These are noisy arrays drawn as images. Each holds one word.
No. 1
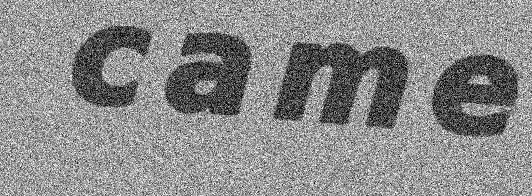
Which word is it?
came
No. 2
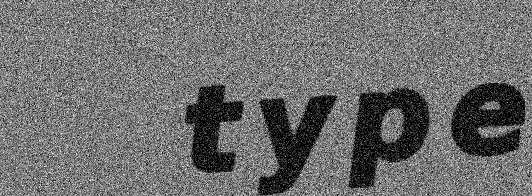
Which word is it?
type
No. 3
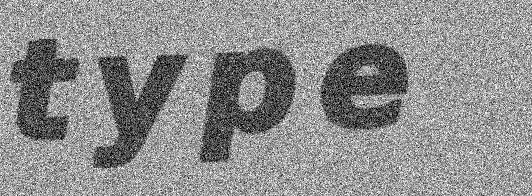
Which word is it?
type
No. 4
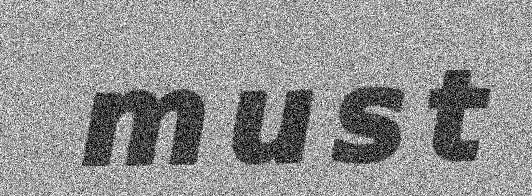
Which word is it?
must
